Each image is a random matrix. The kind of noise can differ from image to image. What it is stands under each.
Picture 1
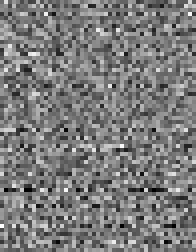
rows of uneven size
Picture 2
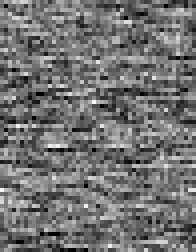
streaked along the rows
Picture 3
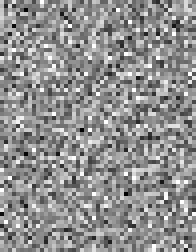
independent entries
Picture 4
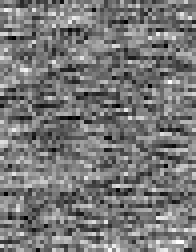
streaked along the rows
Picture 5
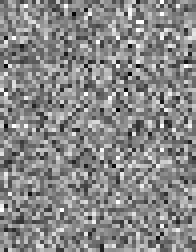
low rank plus noise
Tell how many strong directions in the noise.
one
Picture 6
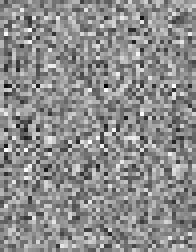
low rank plus noise
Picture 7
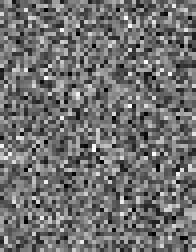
independent entries
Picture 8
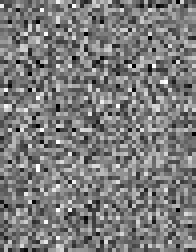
low rank plus noise
